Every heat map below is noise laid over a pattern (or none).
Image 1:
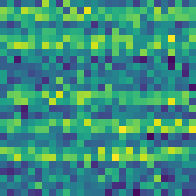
bands of rows
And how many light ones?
5
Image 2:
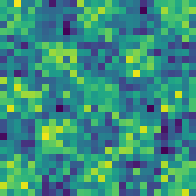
a checkerboard
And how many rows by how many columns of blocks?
5 by 5
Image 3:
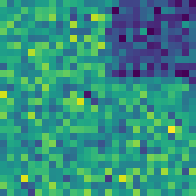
one block
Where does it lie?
top right
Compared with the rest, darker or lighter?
darker
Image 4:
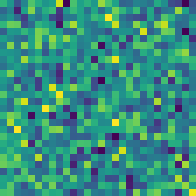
only noise
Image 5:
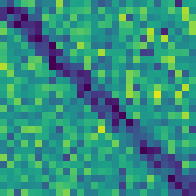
a diagonal band
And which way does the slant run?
top left to bottom right
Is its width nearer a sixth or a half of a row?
a sixth
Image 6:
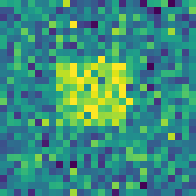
one block
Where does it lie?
centre
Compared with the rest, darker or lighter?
lighter
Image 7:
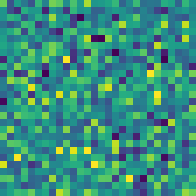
only noise
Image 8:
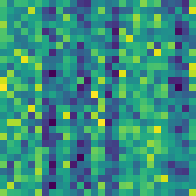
bands of columns
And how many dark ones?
4
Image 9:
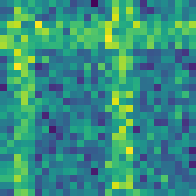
bands of rows crossing bands of columns
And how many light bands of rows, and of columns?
1 and 2
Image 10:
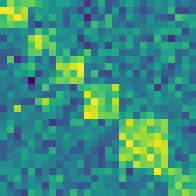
blocks along the diagonal
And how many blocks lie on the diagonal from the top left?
6
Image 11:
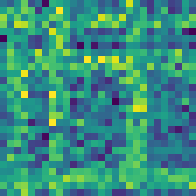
bands of rows crossing bands of columns
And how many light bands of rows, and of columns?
3 and 3
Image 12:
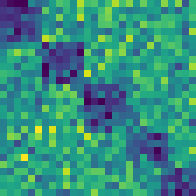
blocks along the diagonal
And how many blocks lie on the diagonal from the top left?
5
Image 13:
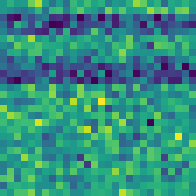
bands of rows
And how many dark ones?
2
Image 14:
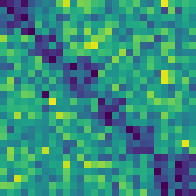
blocks along the diagonal
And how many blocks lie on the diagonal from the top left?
6
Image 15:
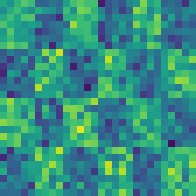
a checkerboard
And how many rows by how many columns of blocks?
4 by 6
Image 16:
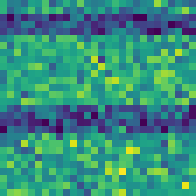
bands of rows
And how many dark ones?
2
